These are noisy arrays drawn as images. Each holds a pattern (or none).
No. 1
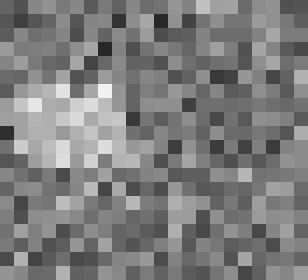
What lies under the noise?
one block
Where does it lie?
middle left
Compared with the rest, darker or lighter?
lighter
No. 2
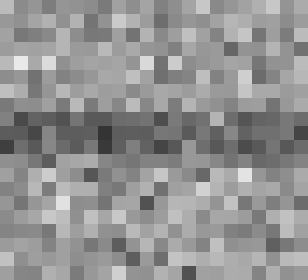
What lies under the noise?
one band of rows
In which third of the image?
middle
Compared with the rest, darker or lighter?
darker
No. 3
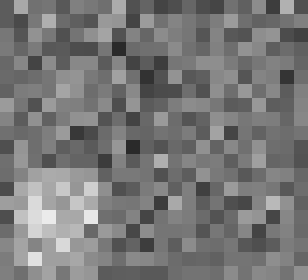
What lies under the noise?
one block
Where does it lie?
bottom left
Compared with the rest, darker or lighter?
lighter
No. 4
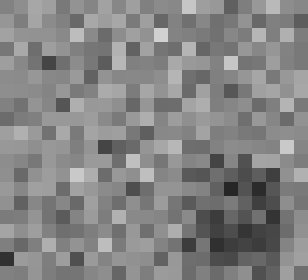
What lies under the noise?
one block
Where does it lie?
bottom right
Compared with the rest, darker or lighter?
darker
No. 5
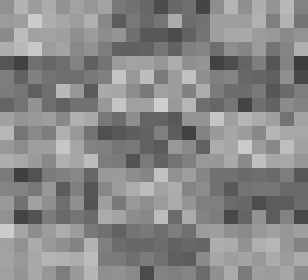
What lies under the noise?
a checkerboard
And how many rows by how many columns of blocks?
5 by 3
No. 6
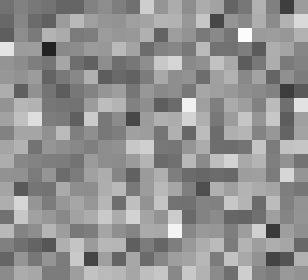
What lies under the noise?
only noise
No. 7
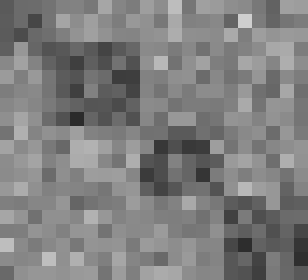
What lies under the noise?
blocks along the diagonal
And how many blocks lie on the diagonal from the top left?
4
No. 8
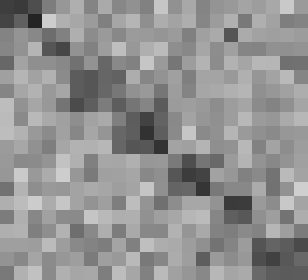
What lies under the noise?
blocks along the diagonal
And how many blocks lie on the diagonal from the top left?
7
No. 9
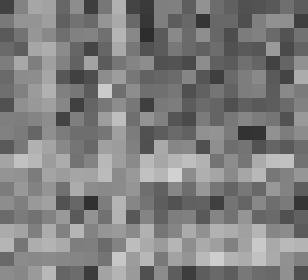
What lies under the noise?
bands of rows crossing bands of columns
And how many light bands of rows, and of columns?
2 and 2
